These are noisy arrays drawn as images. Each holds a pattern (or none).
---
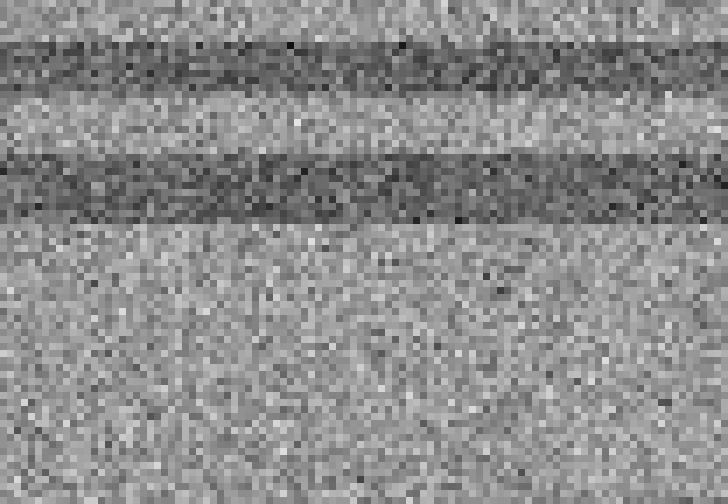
bands of rows
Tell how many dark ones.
2
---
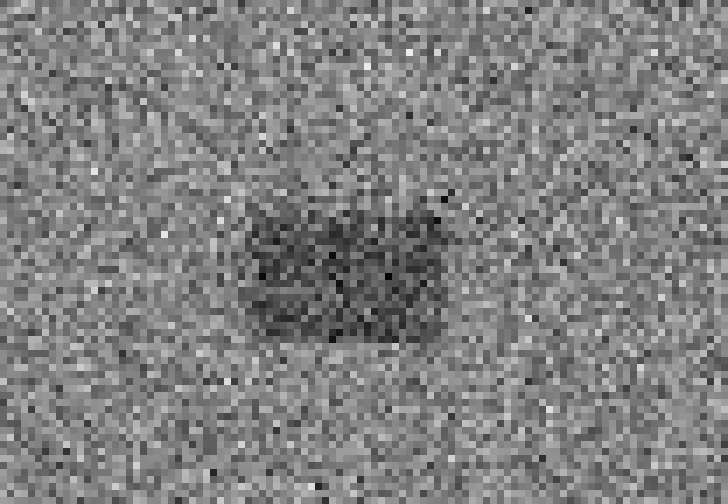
one block
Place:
centre
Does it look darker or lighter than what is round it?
darker
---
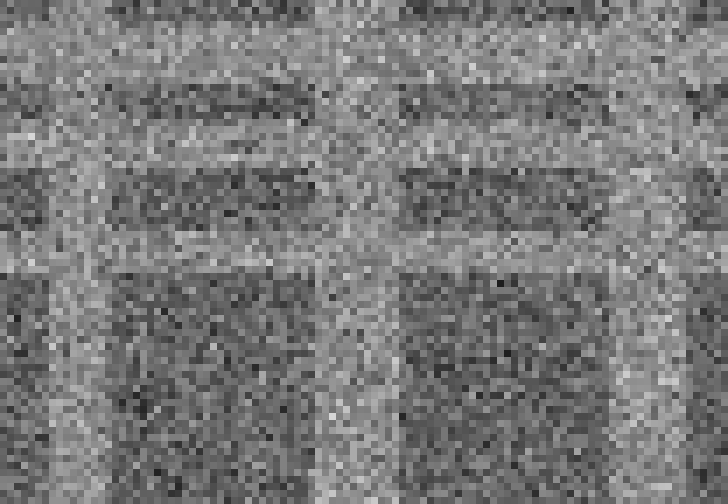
bands of rows crossing bands of columns
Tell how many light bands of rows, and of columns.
3 and 3
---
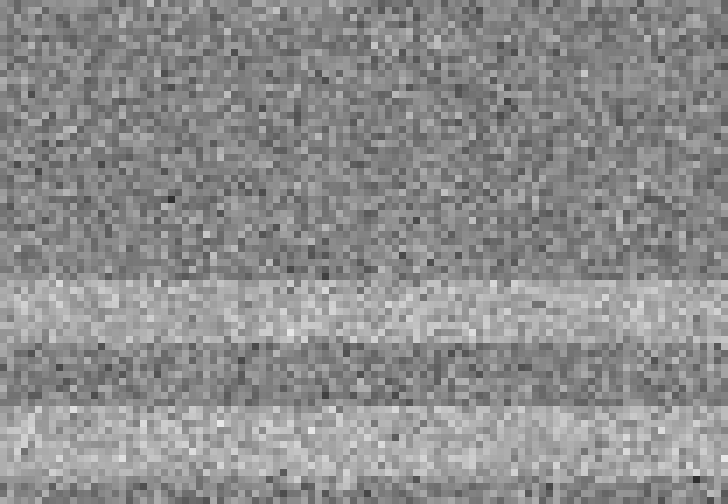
bands of rows
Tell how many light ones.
2
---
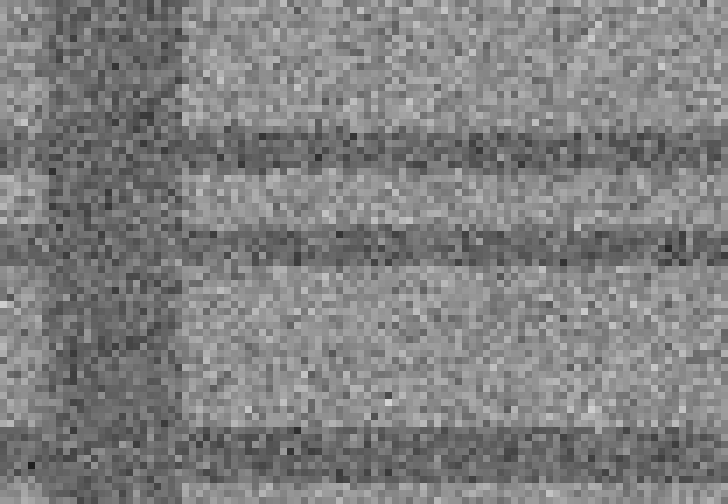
bands of rows crossing bands of columns
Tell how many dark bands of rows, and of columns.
3 and 1
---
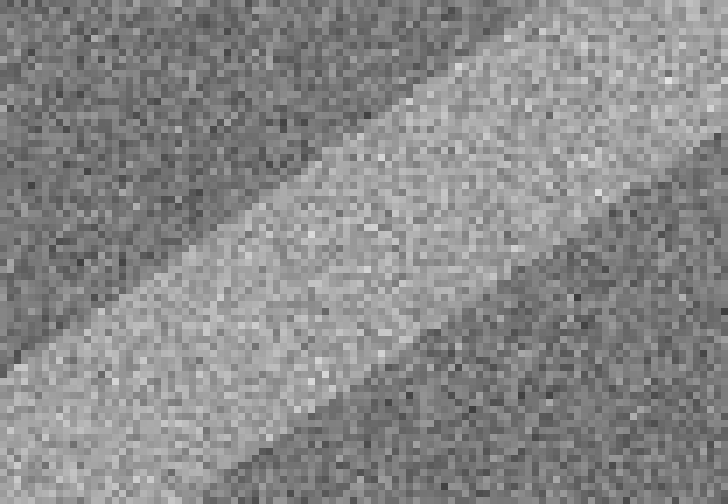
a diagonal band
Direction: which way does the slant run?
bottom left to top right
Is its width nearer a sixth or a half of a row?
a half
